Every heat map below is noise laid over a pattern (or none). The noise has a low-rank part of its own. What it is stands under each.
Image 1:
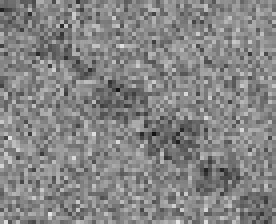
blocks along the diagonal
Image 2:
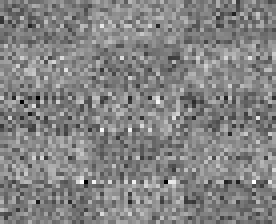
a checkerboard
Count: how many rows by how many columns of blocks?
5 by 3
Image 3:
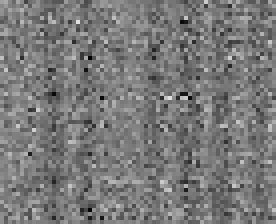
bands of columns
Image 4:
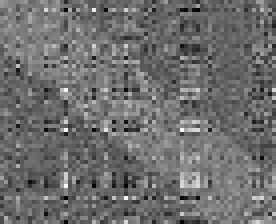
a diagonal band
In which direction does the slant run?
top left to bottom right
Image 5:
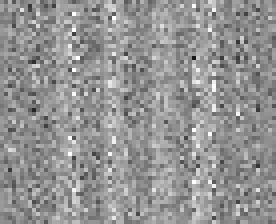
bands of columns
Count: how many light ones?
4
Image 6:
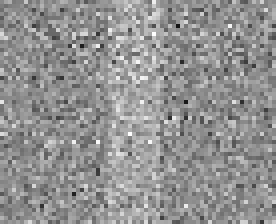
one band of columns
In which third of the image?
middle
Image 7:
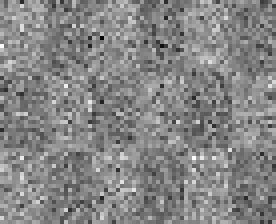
a checkerboard
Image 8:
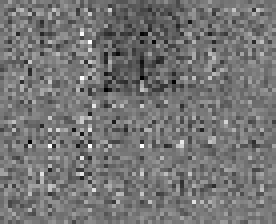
one block
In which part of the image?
top middle
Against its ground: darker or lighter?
darker
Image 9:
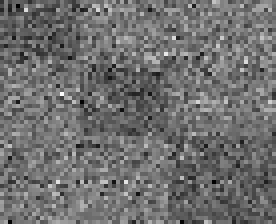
blocks along the diagonal
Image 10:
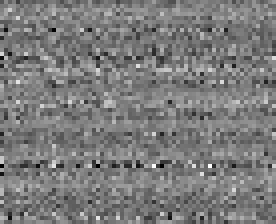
bands of rows
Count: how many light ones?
6
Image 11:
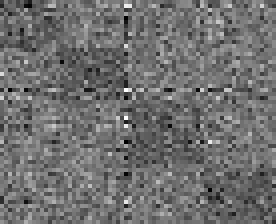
blocks along the diagonal
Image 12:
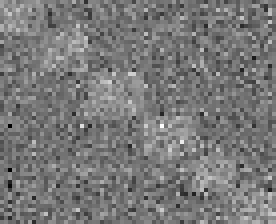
blocks along the diagonal
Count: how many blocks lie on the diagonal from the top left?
6
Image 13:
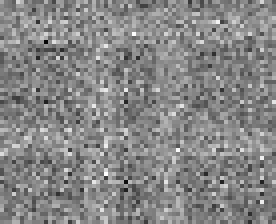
bands of rows crossing bands of columns
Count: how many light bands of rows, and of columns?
2 and 2
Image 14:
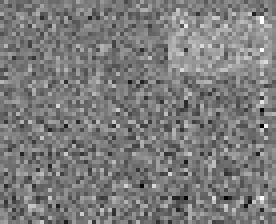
one block
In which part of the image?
top right
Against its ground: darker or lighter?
lighter
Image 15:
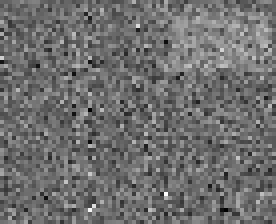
one block
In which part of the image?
top right
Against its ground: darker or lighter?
lighter
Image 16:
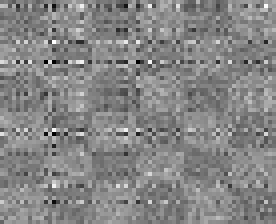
a checkerboard
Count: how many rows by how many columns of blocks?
6 by 6
